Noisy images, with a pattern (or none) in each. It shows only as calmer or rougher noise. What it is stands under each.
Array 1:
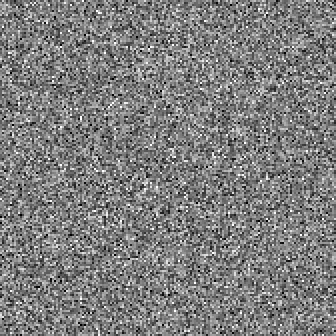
only noise
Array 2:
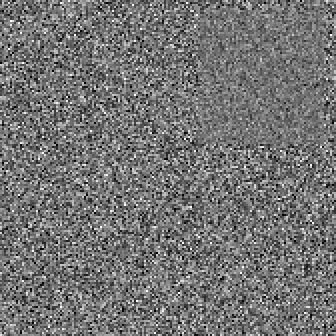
one block
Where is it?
top right
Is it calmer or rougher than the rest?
calmer
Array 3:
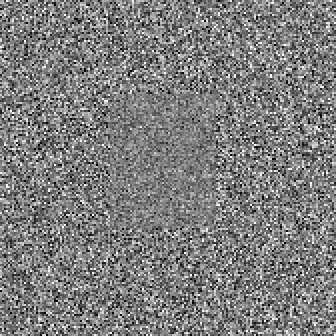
one block
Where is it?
centre
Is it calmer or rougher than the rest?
calmer
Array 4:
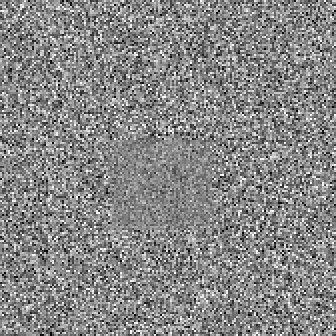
one block
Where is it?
centre
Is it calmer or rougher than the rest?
calmer
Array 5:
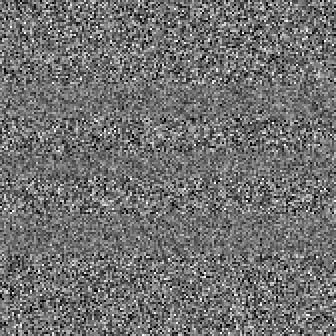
bands of rows
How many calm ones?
3
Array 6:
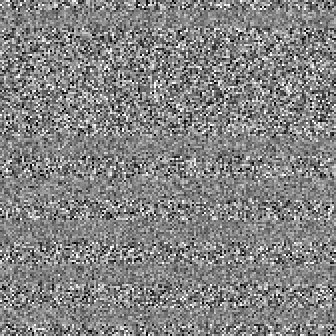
bands of rows
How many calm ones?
6
